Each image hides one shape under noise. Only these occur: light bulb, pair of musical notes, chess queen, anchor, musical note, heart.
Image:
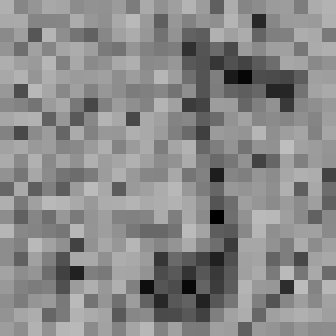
musical note
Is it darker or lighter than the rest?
darker
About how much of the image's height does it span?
nearly all
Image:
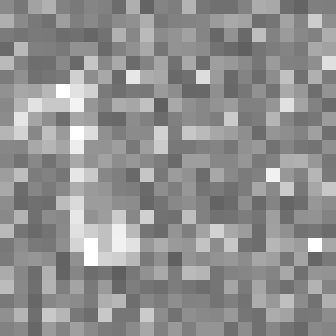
musical note
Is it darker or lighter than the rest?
lighter
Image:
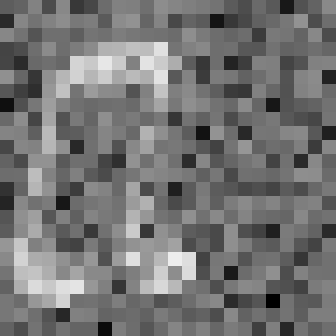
pair of musical notes
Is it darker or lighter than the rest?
lighter
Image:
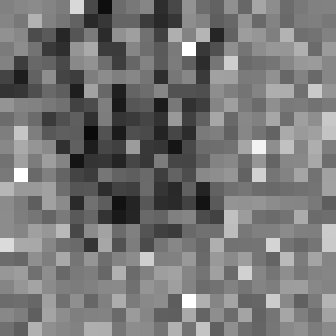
chess queen
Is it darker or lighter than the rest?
darker
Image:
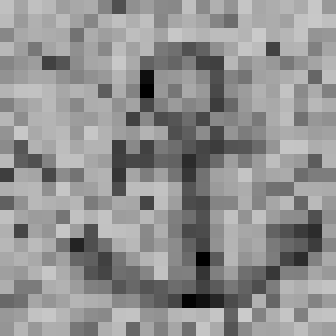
anchor
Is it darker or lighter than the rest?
darker
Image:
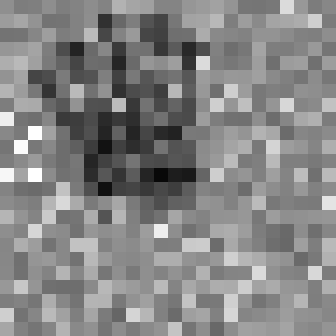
chess queen
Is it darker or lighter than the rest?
darker
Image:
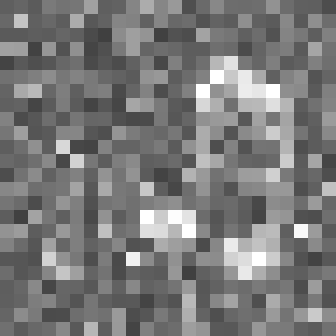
pair of musical notes
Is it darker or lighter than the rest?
lighter
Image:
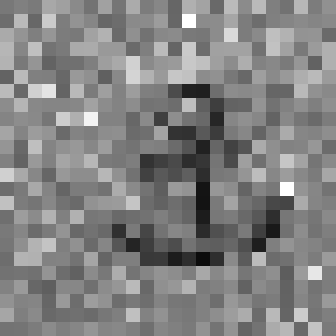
anchor
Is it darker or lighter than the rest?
darker
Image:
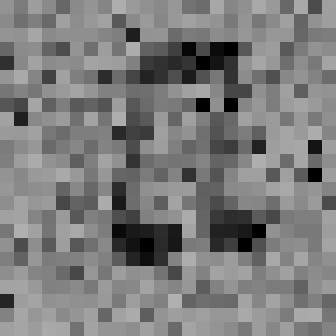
pair of musical notes
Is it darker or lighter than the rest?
darker
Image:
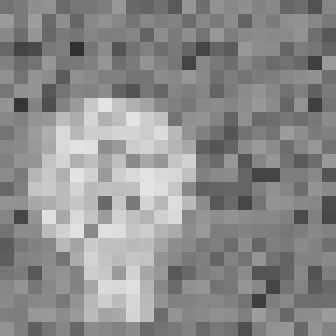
light bulb
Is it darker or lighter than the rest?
lighter
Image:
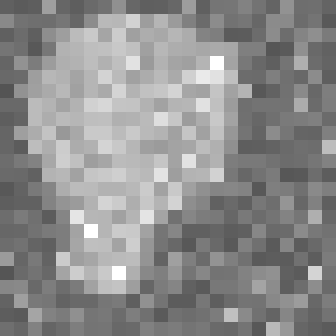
light bulb
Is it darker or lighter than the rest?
lighter
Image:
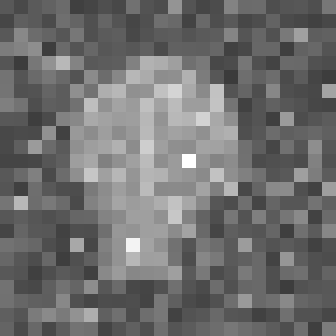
light bulb
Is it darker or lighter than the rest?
lighter
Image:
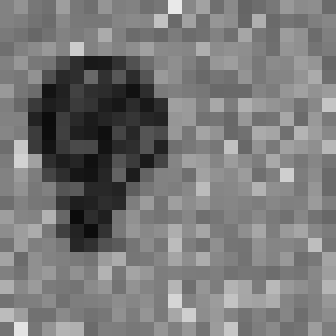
light bulb
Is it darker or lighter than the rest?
darker
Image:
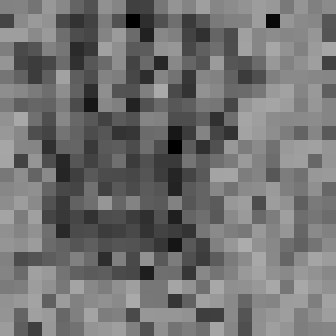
chess queen
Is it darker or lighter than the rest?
darker
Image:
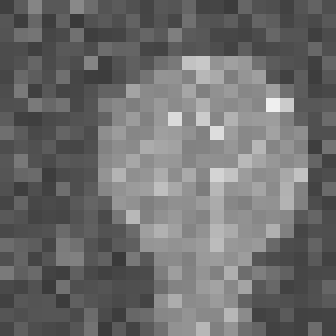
light bulb
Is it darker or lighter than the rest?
lighter
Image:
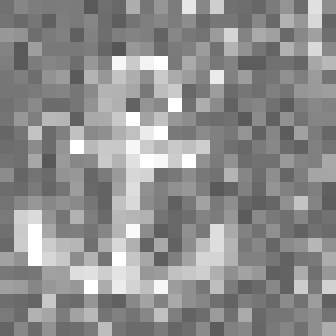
anchor
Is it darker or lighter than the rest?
lighter
